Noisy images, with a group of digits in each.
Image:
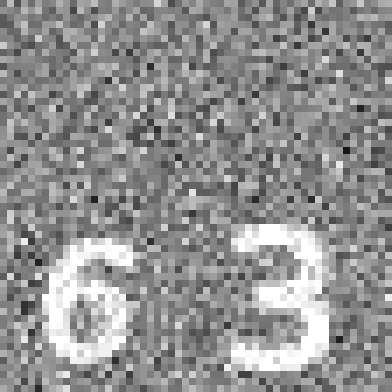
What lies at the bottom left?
6
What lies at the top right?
nothing
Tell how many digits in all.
2
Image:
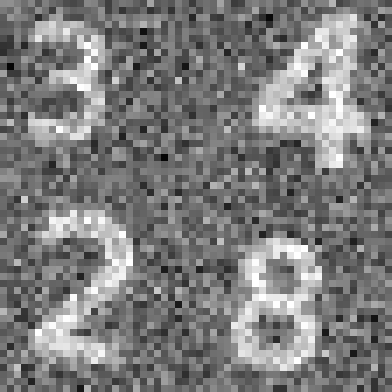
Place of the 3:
top left
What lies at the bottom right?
8
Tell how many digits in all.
4
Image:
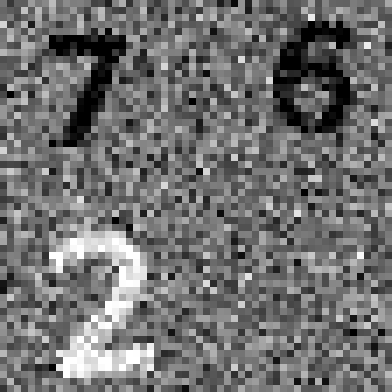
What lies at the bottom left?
2
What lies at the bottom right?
nothing
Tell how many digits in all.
3
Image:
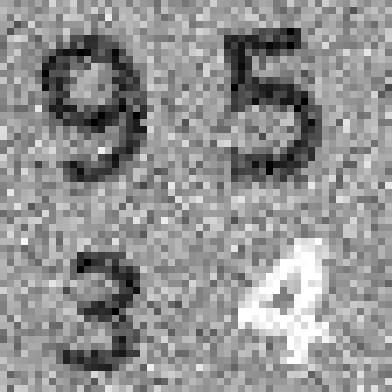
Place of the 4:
bottom right
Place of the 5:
top right
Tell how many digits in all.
4
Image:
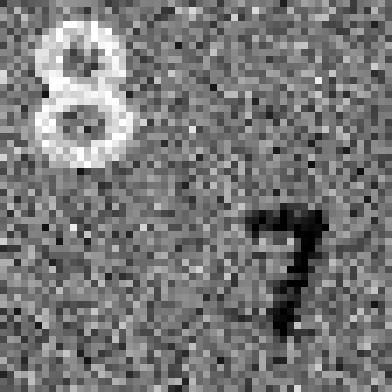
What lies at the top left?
8
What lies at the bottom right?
7
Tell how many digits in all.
2
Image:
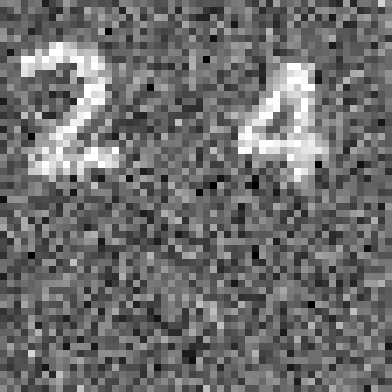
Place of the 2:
top left
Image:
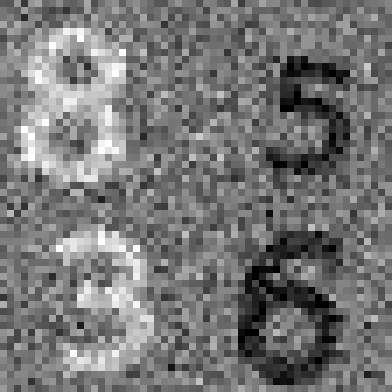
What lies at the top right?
5
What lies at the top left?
8
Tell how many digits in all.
4
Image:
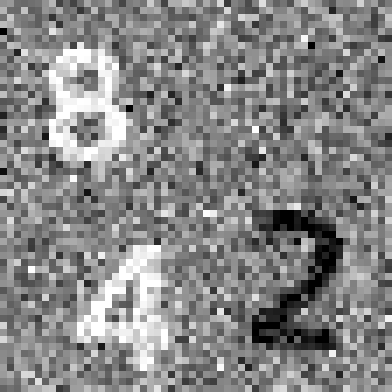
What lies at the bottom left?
4
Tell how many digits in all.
3
